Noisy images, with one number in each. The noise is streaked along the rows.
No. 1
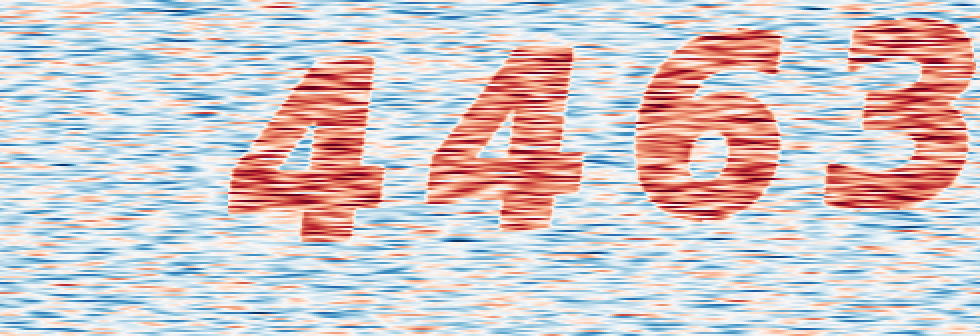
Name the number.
4463
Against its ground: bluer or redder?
redder
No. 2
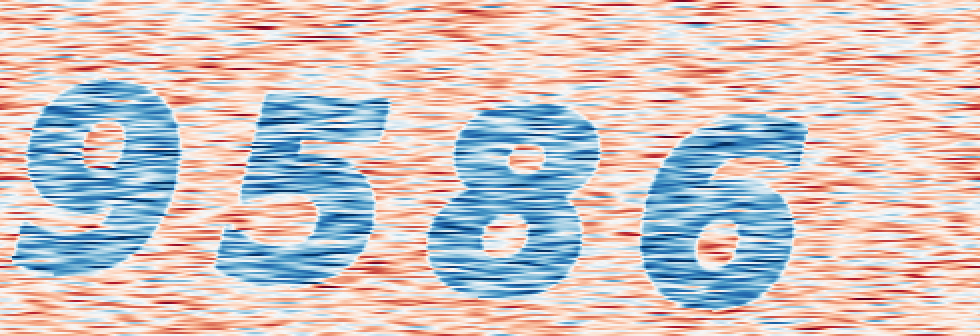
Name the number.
9586
